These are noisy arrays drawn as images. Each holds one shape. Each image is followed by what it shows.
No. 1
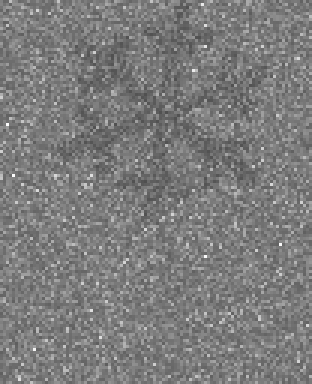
dark snowflake
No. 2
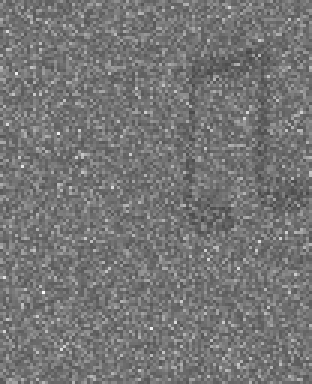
dark pair of musical notes
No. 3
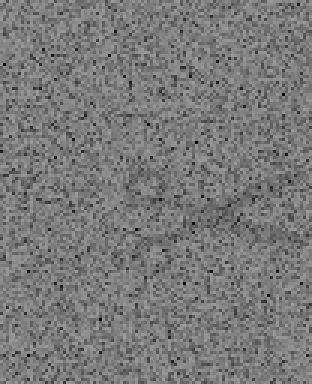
dark pair of scissors
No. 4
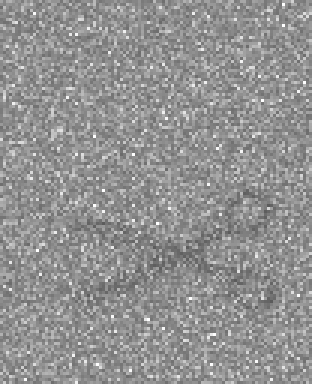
dark pair of scissors
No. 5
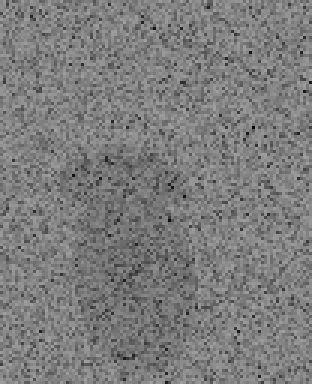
dark footprint
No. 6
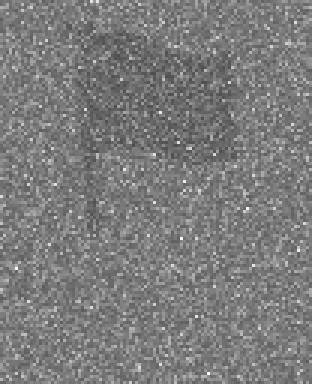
dark flag
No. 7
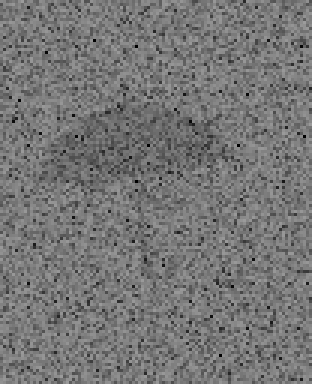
dark umbrella
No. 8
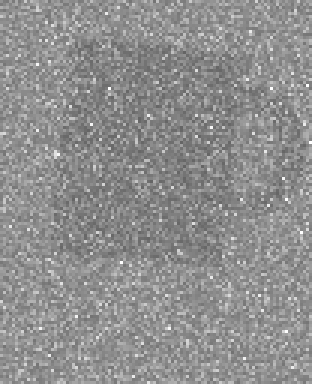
dark cup
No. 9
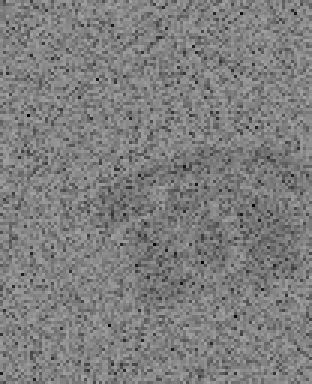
dark telephone
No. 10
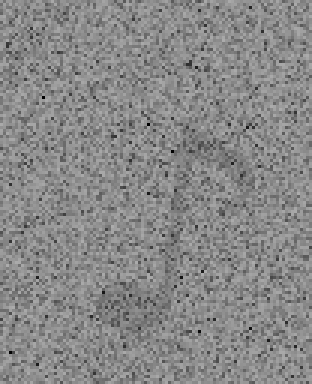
dark musical note
